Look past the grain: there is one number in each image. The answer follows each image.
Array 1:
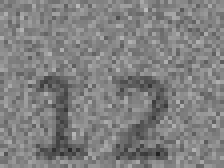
12
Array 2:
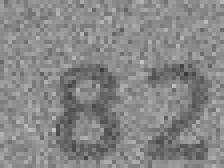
82
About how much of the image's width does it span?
two thirds
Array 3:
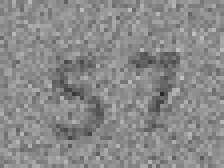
57
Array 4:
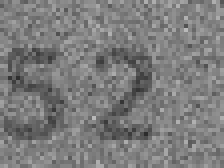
52
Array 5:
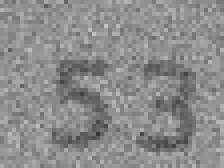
53
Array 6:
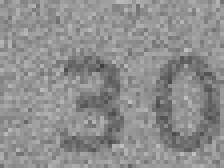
30
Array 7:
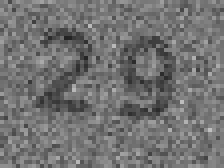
29
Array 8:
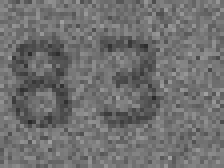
83
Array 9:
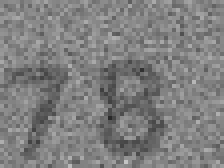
78
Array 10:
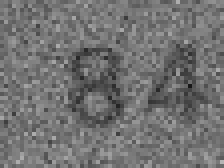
84
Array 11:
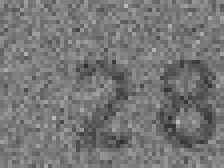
28
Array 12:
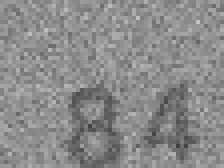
84
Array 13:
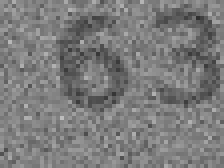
63
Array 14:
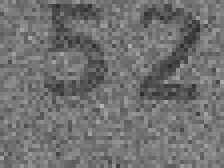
52
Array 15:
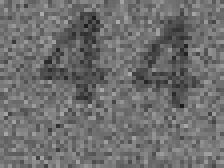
44
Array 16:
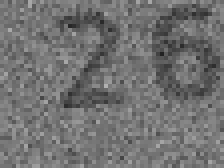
26
